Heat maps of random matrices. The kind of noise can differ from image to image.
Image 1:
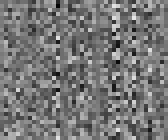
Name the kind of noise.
columns of uneven size
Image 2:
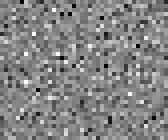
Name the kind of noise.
heavy tails
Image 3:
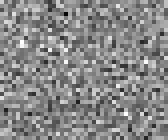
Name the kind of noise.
independent entries
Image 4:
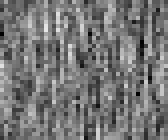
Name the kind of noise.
streaked along the columns
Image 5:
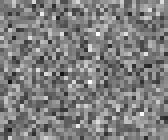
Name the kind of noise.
independent entries
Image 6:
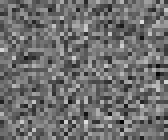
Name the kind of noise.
low rank plus noise
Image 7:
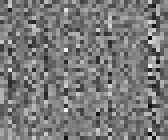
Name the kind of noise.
columns of uneven size
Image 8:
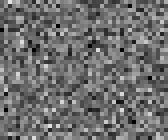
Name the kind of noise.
low rank plus noise
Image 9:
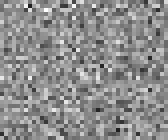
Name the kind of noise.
low rank plus noise
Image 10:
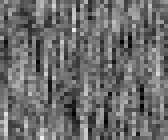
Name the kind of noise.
streaked along the columns
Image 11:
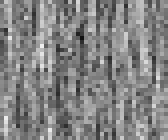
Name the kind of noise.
streaked along the columns
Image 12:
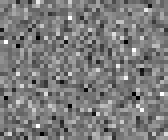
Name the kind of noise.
heavy tails
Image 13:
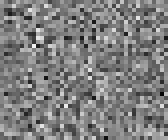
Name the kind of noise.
low rank plus noise
